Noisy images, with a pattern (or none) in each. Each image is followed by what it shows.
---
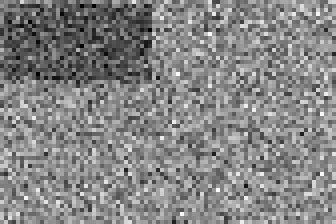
one block
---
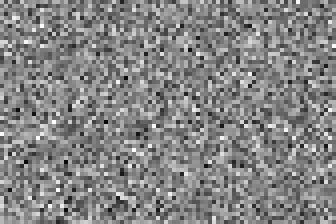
only noise
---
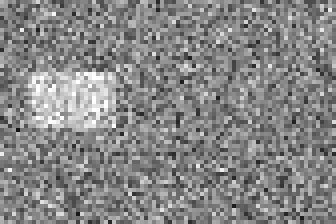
one block
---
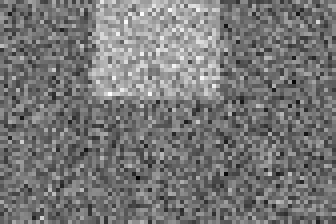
one block
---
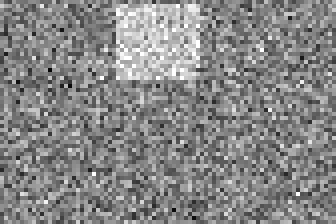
one block
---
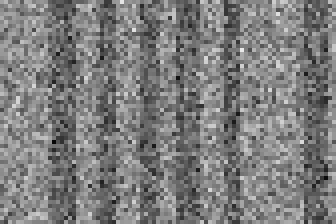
bands of columns
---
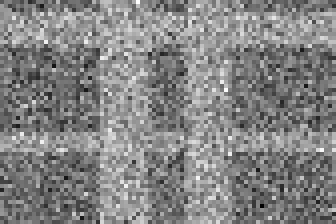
bands of rows crossing bands of columns
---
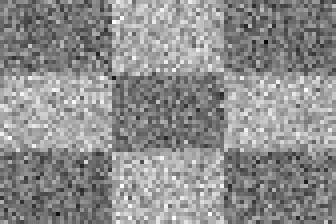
a checkerboard
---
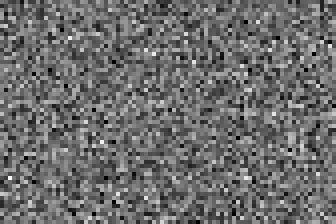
only noise
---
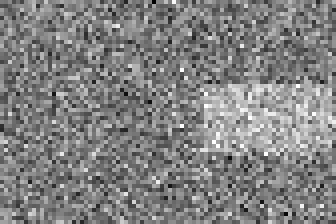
one block
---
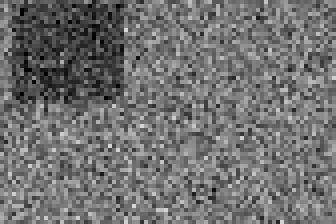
one block
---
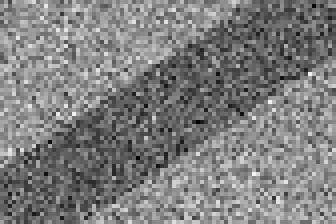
a diagonal band
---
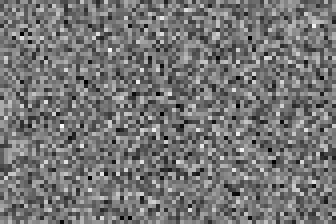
only noise
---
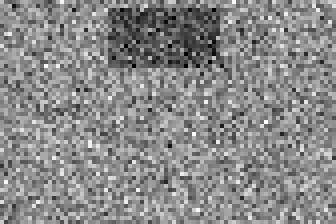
one block
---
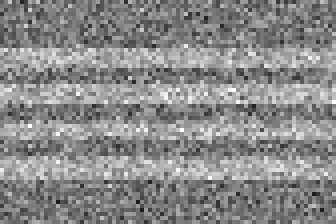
bands of rows
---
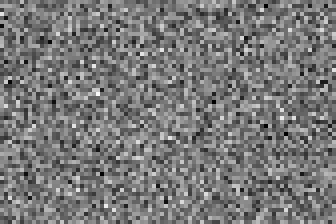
only noise
